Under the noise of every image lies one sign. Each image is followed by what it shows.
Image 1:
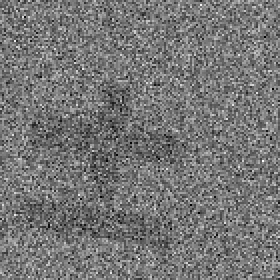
plus-minus sign
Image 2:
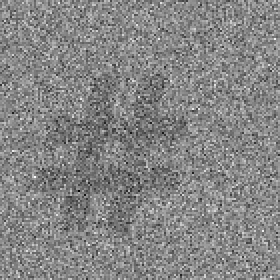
hash sign
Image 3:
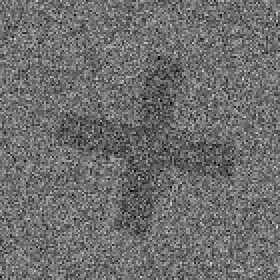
plus sign
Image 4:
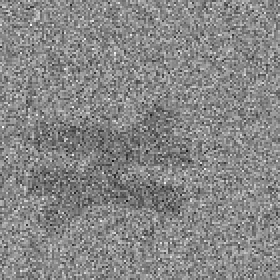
not-equal sign
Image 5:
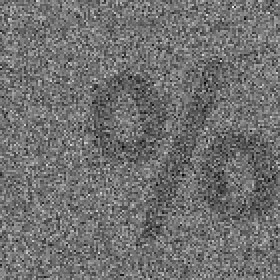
percent sign
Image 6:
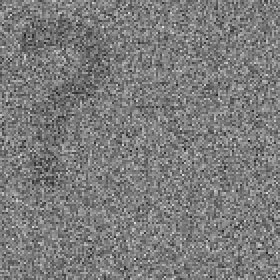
question mark
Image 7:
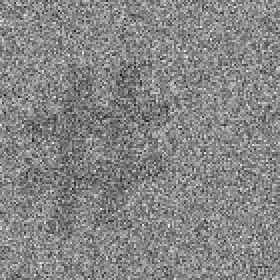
hash sign
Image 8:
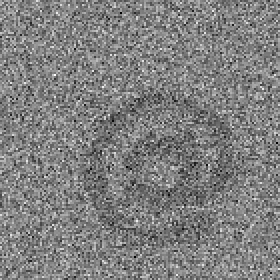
at sign
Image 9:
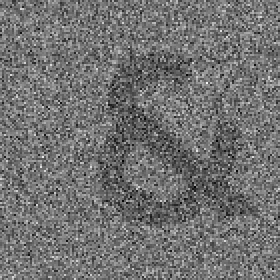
ampersand
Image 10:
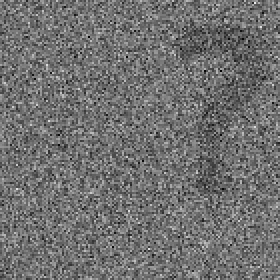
question mark
